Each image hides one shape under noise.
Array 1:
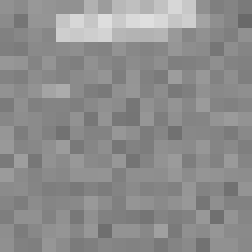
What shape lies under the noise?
bar
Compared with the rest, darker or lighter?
lighter
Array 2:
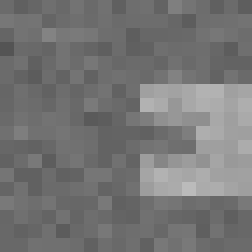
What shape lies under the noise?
square with a notch
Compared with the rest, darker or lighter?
lighter
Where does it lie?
middle right
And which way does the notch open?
left
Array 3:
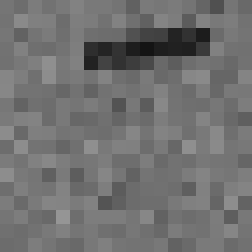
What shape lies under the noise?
bar
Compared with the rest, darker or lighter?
darker
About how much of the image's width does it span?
half
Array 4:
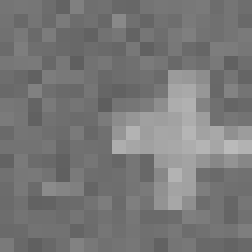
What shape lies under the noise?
cross
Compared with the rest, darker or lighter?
lighter
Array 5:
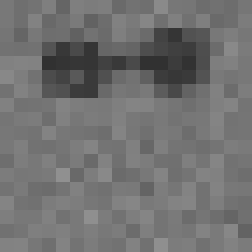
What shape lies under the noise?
dumbbell
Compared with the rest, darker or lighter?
darker
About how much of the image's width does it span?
two thirds
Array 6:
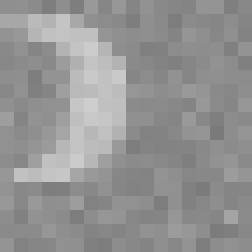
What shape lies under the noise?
crescent
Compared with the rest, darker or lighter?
lighter
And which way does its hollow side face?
left
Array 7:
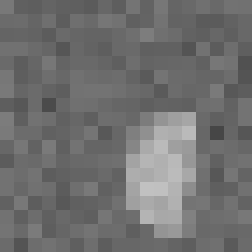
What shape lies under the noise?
half disc
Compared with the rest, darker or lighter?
lighter
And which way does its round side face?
left
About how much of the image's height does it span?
half
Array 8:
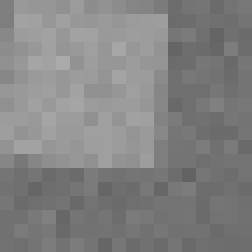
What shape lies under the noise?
square
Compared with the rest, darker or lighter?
lighter
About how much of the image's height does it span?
two thirds
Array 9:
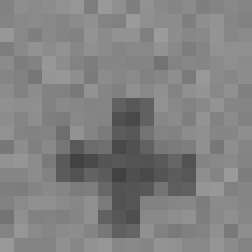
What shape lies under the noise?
cross
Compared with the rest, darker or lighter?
darker
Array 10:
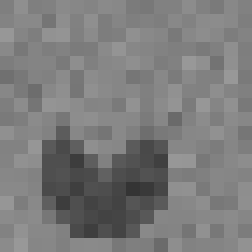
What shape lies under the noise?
disc with a wedge cut out
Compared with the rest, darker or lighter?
darker
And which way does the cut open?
up
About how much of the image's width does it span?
half
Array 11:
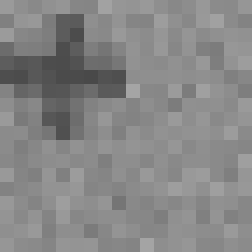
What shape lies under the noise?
cross
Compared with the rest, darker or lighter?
darker
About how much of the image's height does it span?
half
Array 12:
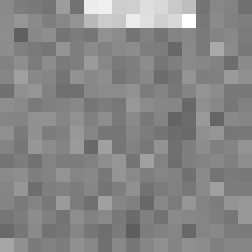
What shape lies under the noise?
bar
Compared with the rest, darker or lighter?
lighter
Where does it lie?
top middle
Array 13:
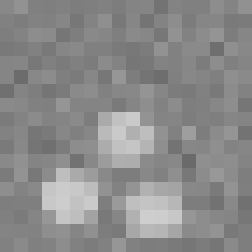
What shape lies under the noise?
three dots
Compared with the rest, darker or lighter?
lighter
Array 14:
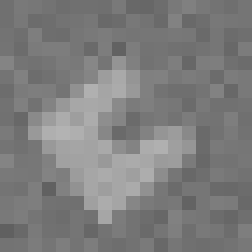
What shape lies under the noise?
square with a notch
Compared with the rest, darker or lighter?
lighter
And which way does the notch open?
up and right
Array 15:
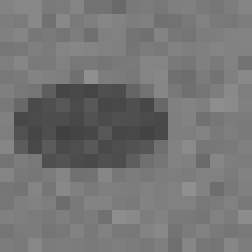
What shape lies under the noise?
ellipse
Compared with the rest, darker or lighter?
darker
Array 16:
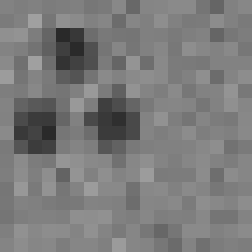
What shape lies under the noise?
three dots
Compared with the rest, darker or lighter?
darker
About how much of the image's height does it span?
half
